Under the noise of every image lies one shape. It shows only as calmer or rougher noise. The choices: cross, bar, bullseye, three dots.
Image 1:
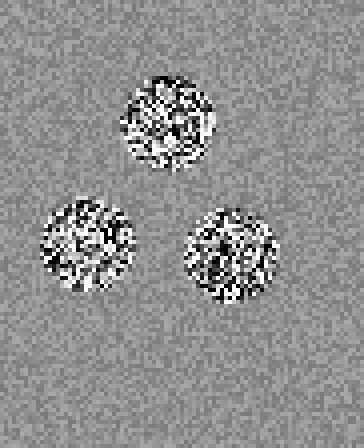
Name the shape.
three dots
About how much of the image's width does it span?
two thirds
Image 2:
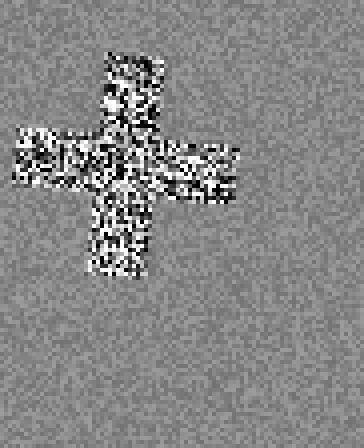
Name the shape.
cross
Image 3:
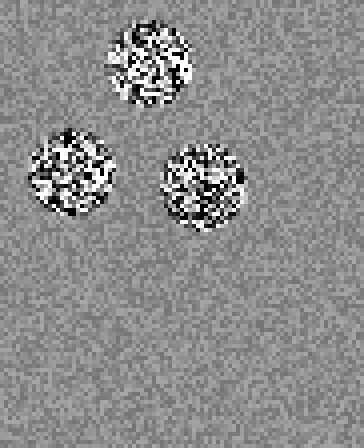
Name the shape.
three dots
